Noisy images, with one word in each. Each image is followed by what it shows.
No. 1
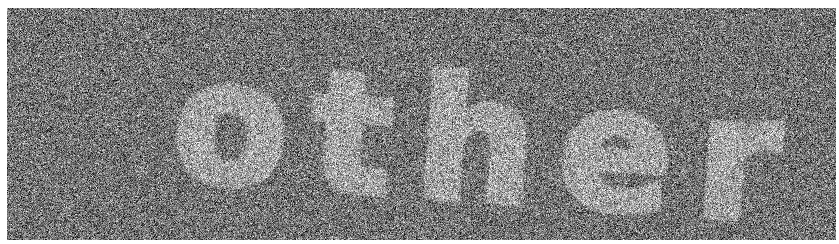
other
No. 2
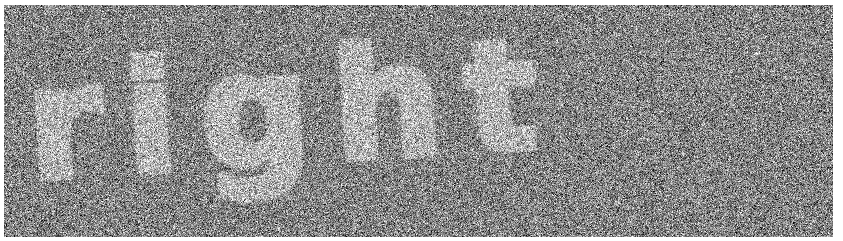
right
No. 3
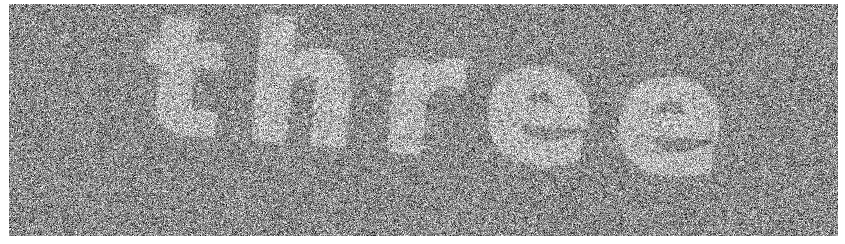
three
